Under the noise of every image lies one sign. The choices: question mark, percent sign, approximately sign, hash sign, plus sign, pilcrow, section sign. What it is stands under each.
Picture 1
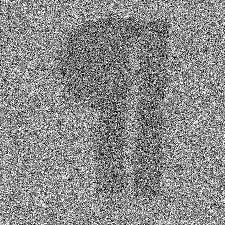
pilcrow
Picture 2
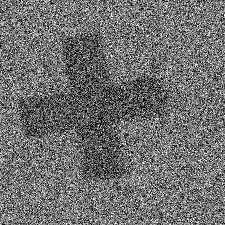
plus sign
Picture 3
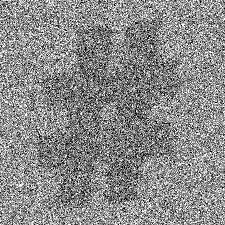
hash sign
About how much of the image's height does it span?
nearly all
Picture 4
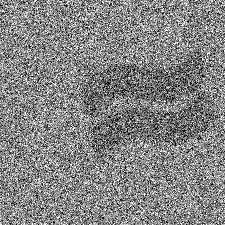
approximately sign
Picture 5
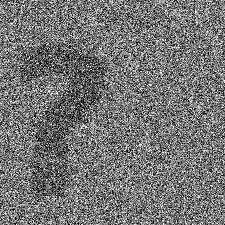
question mark
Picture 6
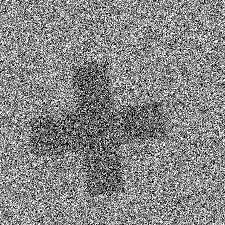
plus sign
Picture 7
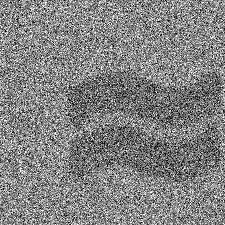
approximately sign
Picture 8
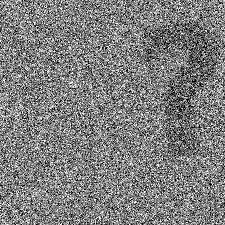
question mark
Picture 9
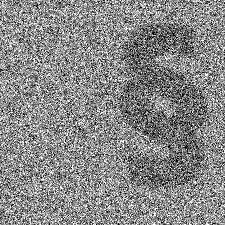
section sign
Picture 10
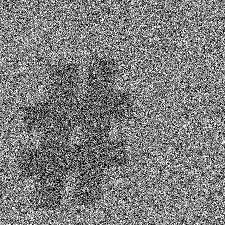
hash sign
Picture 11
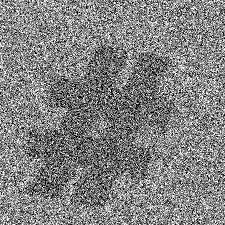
hash sign
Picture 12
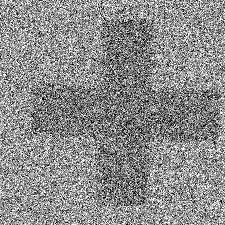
plus sign
